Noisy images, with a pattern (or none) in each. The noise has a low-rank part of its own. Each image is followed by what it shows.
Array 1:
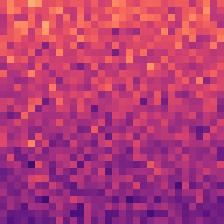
a smooth slope
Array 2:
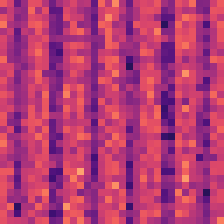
vertical stripes
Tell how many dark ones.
6
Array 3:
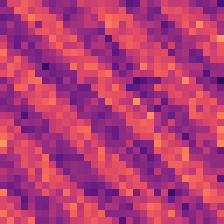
diagonal stripes
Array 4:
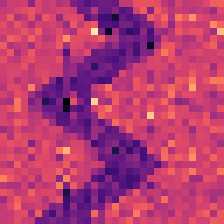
a wavy band
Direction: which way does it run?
top to bottom
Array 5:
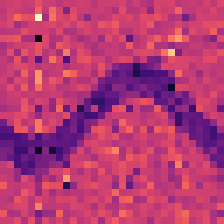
a wavy band
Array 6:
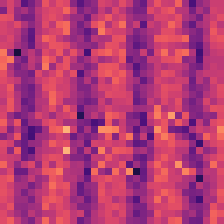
vertical stripes
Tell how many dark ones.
4
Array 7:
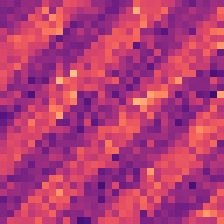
diagonal stripes
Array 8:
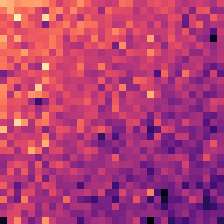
a smooth slope
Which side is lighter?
top left
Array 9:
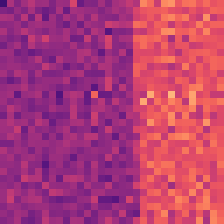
a sharp edge
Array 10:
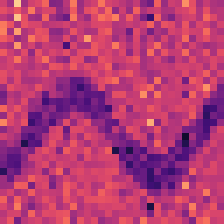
a wavy band
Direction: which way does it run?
left to right
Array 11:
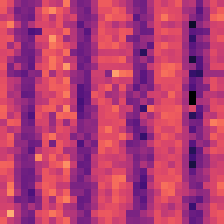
vertical stripes
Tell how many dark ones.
4
